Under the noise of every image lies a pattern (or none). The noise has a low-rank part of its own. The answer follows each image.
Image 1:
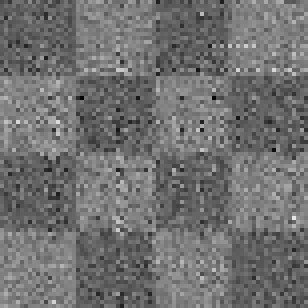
a checkerboard
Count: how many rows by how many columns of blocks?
4 by 4
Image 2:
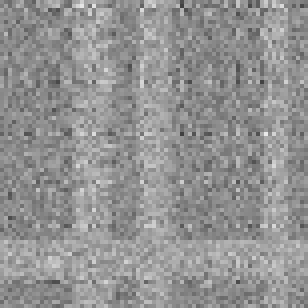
bands of rows crossing bands of columns
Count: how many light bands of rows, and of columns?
1 and 3
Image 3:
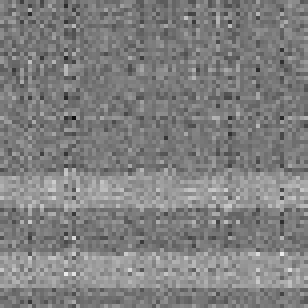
bands of rows
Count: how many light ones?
2
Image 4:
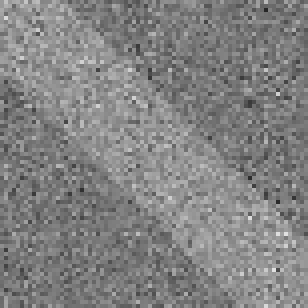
a diagonal band
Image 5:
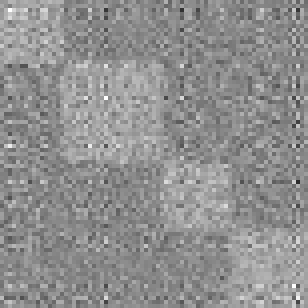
blocks along the diagonal
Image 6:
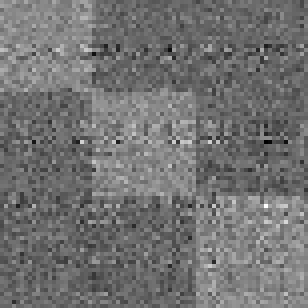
blocks along the diagonal
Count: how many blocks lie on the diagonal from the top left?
3
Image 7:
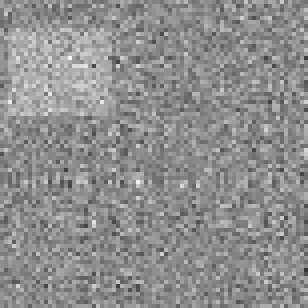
one block
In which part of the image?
top left
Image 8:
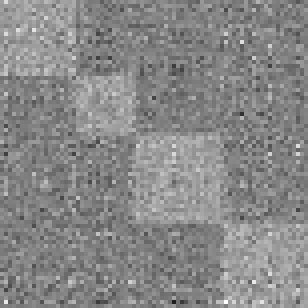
blocks along the diagonal
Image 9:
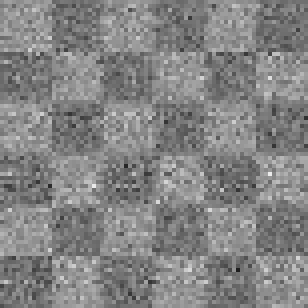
a checkerboard
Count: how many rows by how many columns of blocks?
6 by 6
